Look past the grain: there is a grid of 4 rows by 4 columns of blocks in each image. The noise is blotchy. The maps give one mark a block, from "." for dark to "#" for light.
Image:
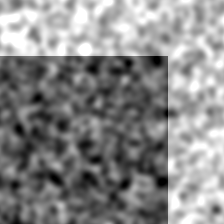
# # # #
. . . #
. . . #
. . . #
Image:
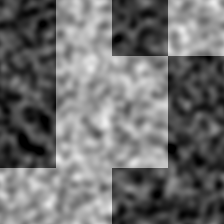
. # . #
. # # .
. # # .
# # . .
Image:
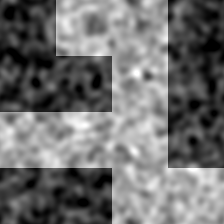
. # # .
. . # .
# # # .
. . # #
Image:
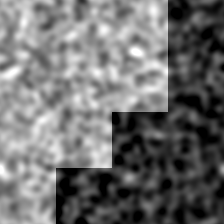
# # # .
# # # .
# # . .
# . . .
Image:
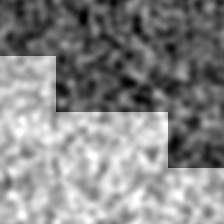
. . . .
# . . .
# # # .
# # # #
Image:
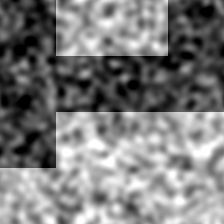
. # # .
. . . .
. # # #
# # # #
